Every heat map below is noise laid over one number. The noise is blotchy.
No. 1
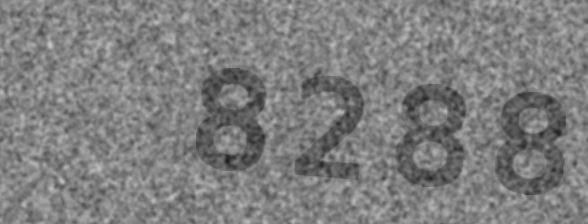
8288
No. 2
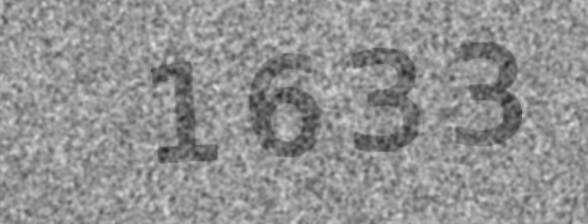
1633
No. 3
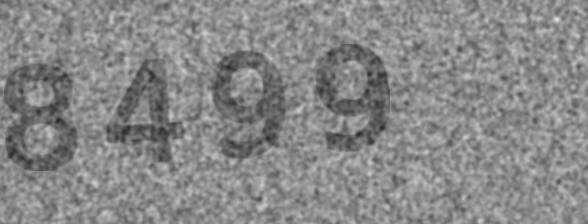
8499
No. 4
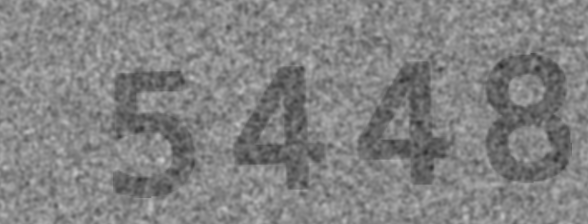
5448
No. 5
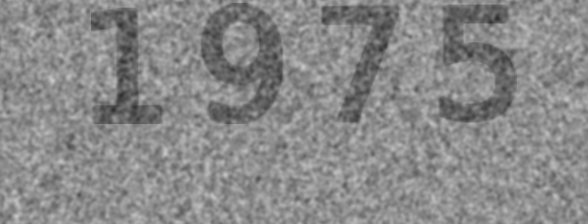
1975
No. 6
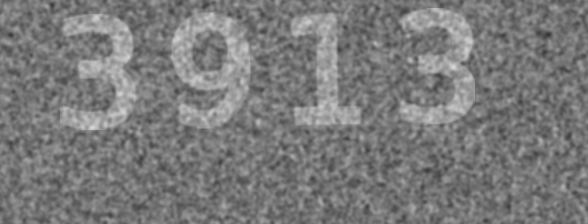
3913
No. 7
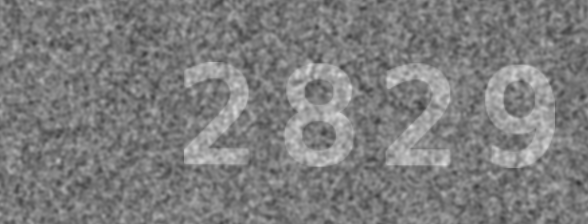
2829
